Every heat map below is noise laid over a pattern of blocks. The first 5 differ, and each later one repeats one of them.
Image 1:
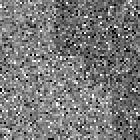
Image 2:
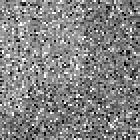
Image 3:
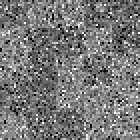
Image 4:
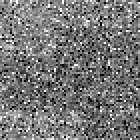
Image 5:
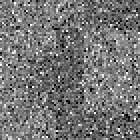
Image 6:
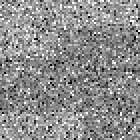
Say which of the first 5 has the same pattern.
4
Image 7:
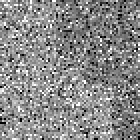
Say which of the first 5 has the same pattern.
1
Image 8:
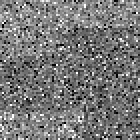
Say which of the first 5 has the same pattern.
4
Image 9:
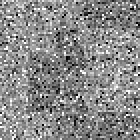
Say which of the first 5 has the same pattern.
5
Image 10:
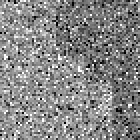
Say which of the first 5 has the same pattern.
1
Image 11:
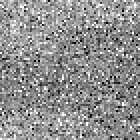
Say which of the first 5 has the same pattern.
4
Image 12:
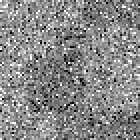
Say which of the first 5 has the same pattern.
5
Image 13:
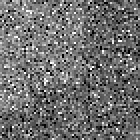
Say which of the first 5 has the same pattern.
2
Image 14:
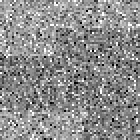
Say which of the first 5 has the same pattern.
4
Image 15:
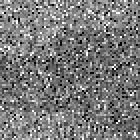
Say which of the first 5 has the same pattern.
4
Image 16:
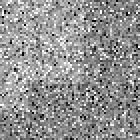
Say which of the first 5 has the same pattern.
2
